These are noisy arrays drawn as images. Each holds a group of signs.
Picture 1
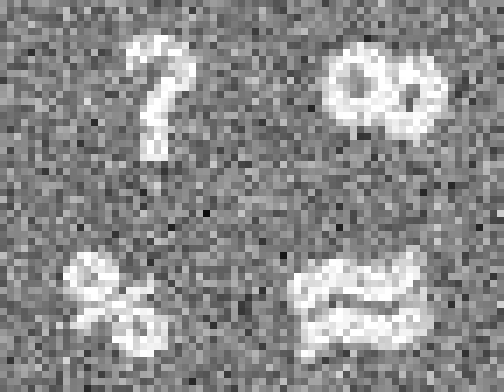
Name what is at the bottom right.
approximately sign
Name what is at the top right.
infinity sign
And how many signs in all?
4
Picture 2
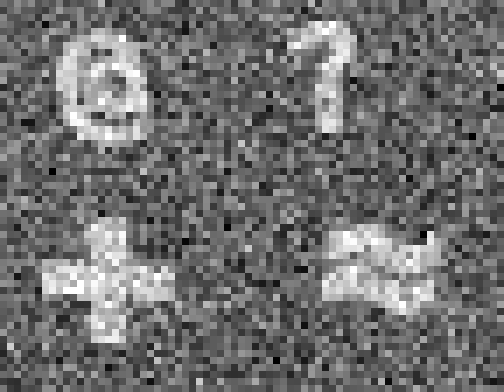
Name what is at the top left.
at sign
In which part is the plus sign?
bottom left
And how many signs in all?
4
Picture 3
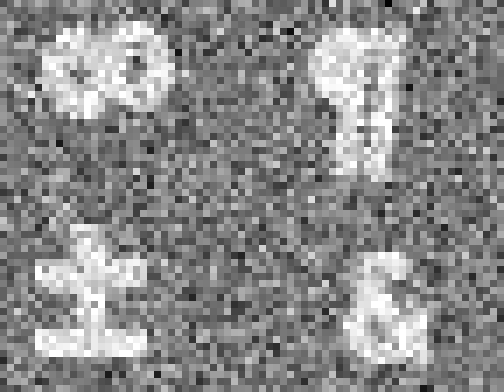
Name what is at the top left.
infinity sign
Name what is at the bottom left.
plus-minus sign
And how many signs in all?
4
